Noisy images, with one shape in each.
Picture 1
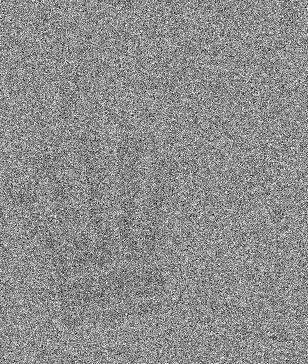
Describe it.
dark chess queen
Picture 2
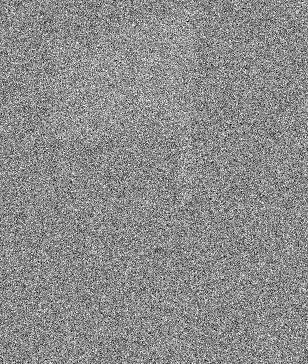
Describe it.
light flag
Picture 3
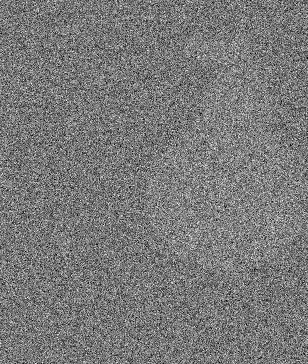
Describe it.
light pear
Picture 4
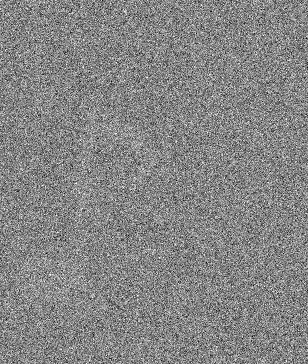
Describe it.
light musical note
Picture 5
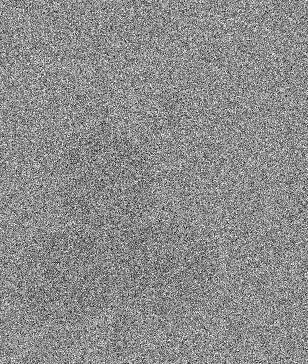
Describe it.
dark club
